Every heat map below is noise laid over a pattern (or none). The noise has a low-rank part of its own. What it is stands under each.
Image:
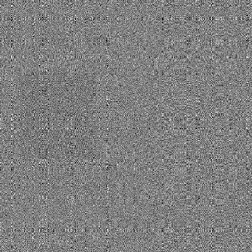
one block
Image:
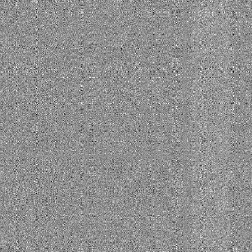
one band of columns
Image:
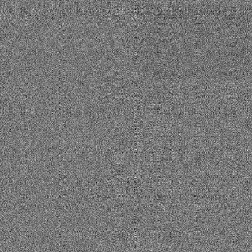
one block
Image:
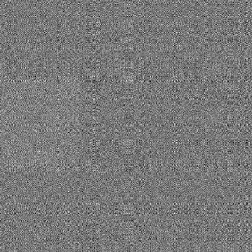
one block
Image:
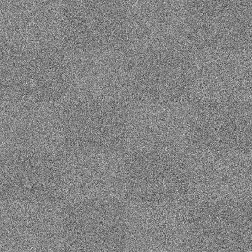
a checkerboard
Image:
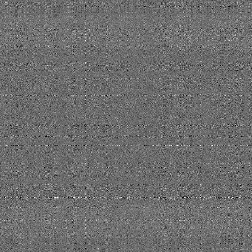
bands of rows
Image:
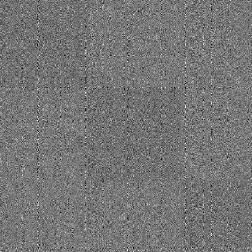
blocks along the diagonal
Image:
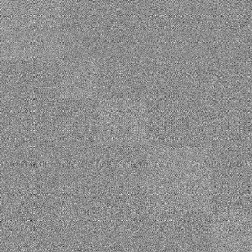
blocks along the diagonal
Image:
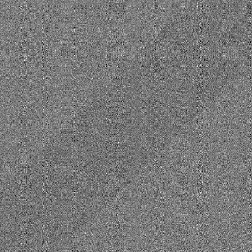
a diagonal band
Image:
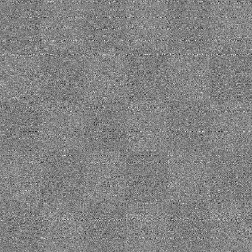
a checkerboard
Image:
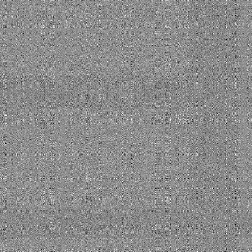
bands of rows crossing bands of columns
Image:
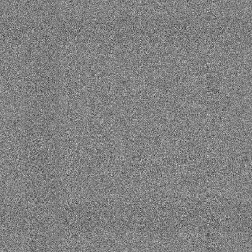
bands of rows crossing bands of columns
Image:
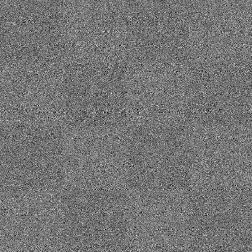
a checkerboard
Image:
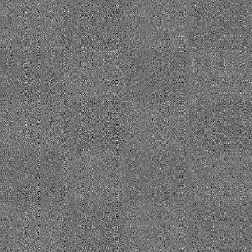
a checkerboard
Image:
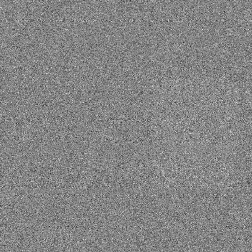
one block
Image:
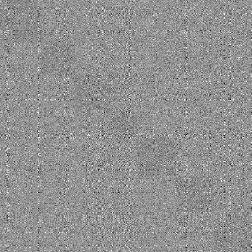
blocks along the diagonal
